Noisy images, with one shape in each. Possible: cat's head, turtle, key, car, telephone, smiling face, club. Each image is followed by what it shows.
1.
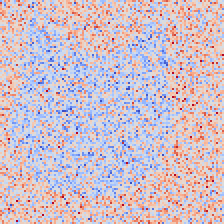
cat's head
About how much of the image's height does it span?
nearly all
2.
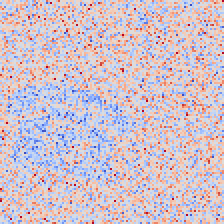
telephone
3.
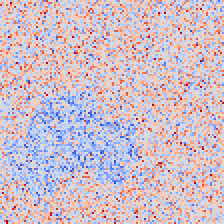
car
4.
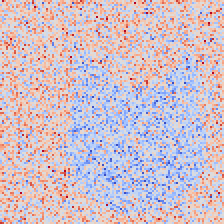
cat's head
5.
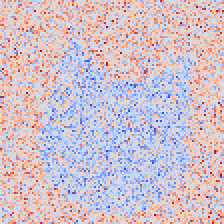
cat's head
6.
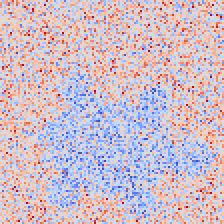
turtle
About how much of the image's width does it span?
nearly all
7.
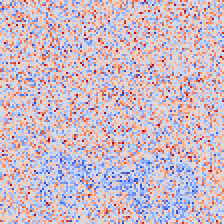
key
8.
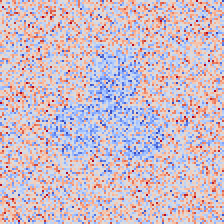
club
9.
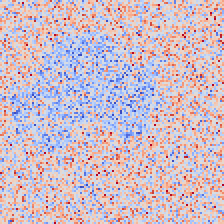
car
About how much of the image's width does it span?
two thirds
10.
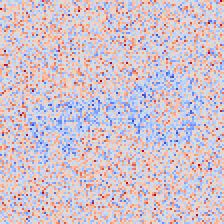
key
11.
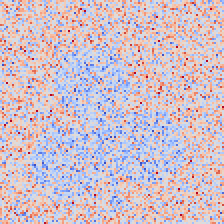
club
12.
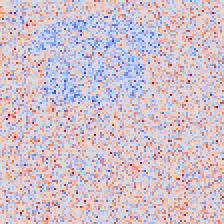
telephone
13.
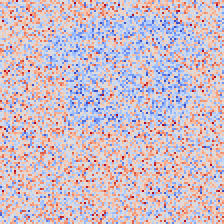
telephone
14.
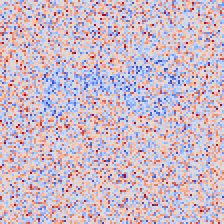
key
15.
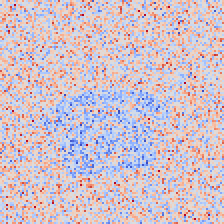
telephone
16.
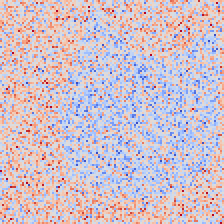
cat's head
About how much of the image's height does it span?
nearly all
